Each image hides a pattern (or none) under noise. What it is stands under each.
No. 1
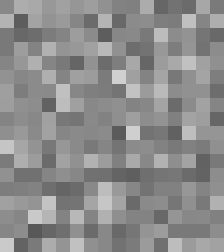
only noise
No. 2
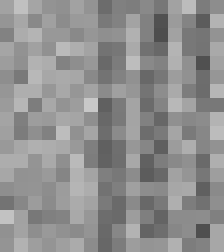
bands of columns
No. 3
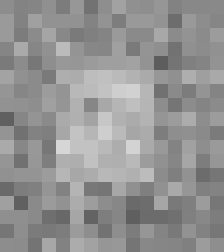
one block
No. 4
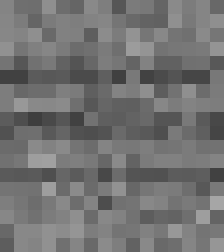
bands of rows
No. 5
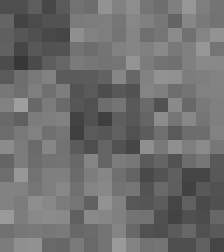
blocks along the diagonal
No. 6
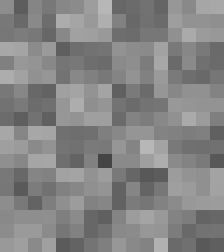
a checkerboard
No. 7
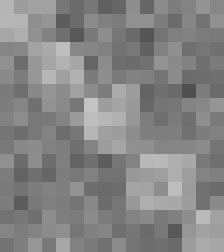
blocks along the diagonal
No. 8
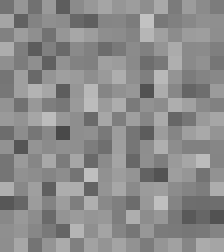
only noise
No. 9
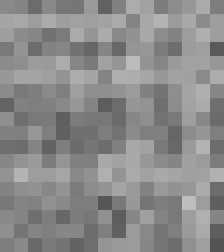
bands of rows crossing bands of columns
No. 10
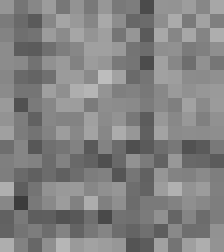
bands of rows crossing bands of columns
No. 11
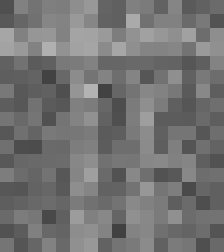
bands of rows crossing bands of columns
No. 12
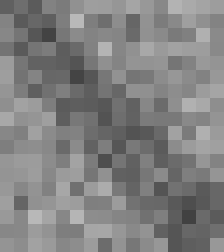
a diagonal band
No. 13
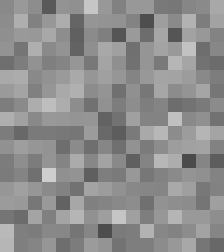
only noise
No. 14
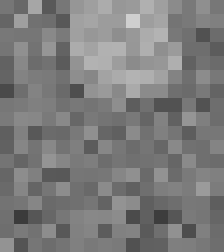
one block
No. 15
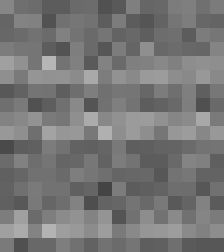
bands of rows
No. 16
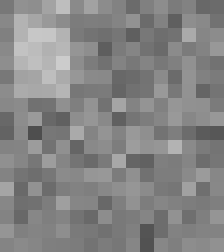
one block
